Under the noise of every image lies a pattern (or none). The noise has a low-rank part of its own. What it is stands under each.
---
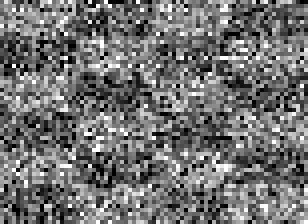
a checkerboard
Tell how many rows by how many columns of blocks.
6 by 4
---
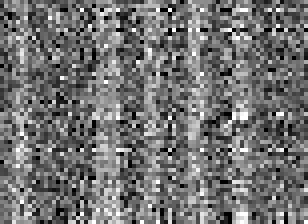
bands of columns
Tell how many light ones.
5
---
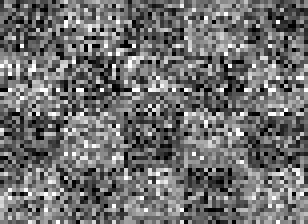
a checkerboard
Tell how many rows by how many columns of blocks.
4 by 5
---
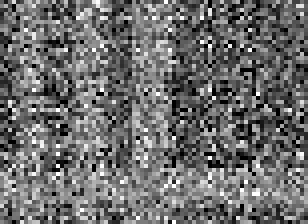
bands of rows crossing bands of columns
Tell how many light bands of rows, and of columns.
1 and 3
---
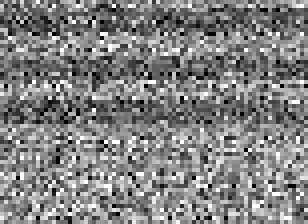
bands of rows
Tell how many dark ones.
3
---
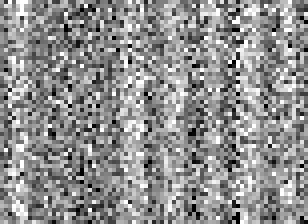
bands of columns
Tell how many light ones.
6
